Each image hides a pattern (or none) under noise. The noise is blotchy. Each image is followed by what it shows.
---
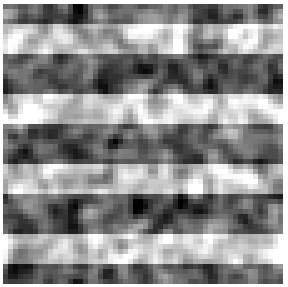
horizontal stripes
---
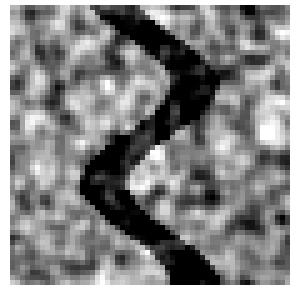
a wavy band
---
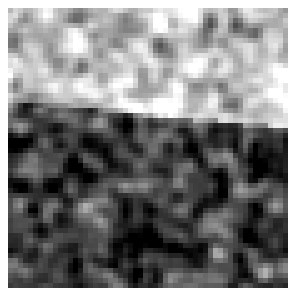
a sharp edge
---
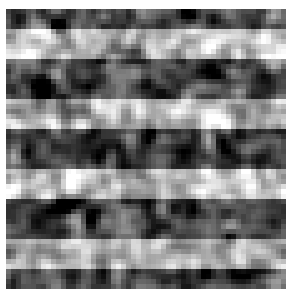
horizontal stripes
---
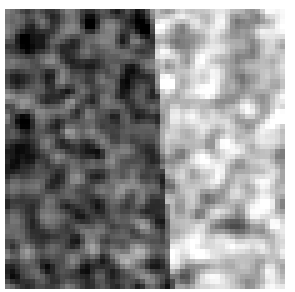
a sharp edge
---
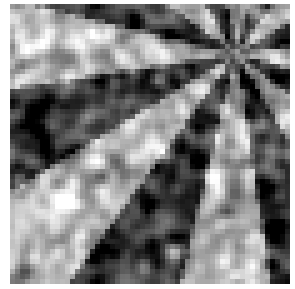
spokes from one point
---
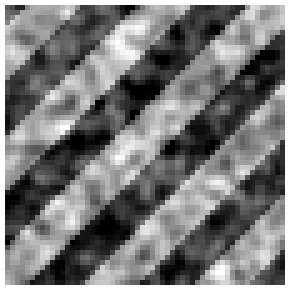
diagonal stripes
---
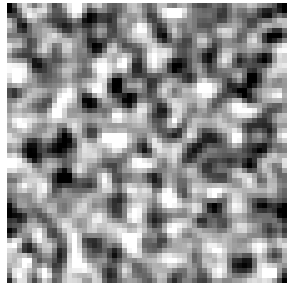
only noise
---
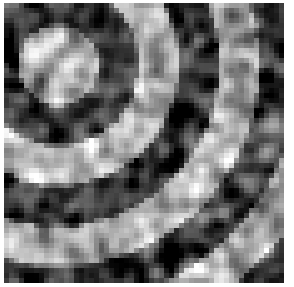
rings round one point
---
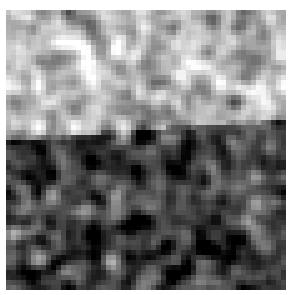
a sharp edge
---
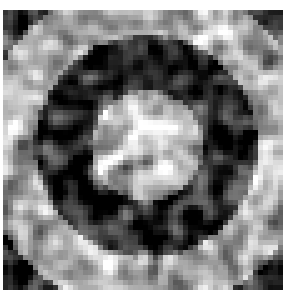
rings round one point
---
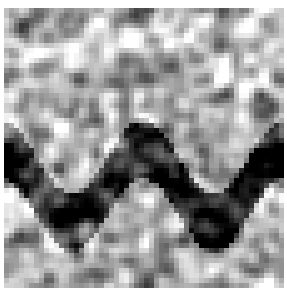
a wavy band
